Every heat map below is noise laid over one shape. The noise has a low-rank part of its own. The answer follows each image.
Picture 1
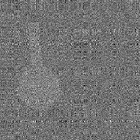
lollipop
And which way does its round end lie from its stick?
down
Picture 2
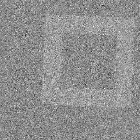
square frame
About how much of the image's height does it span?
two thirds
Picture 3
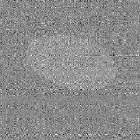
ellipse
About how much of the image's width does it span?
two thirds
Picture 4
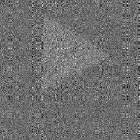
triangle
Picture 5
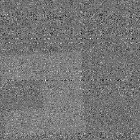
square with a notch
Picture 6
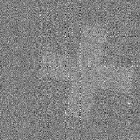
cross
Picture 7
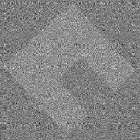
square with a notch
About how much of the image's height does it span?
nearly all
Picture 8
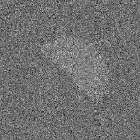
half disc
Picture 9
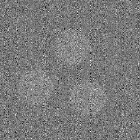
three dots
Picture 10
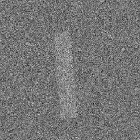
bar
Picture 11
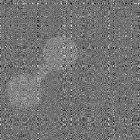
dumbbell
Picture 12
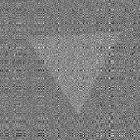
triangle
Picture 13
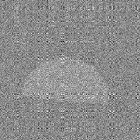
half disc
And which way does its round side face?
up
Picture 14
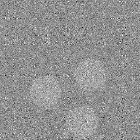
three dots
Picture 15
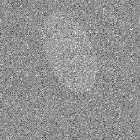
ellipse
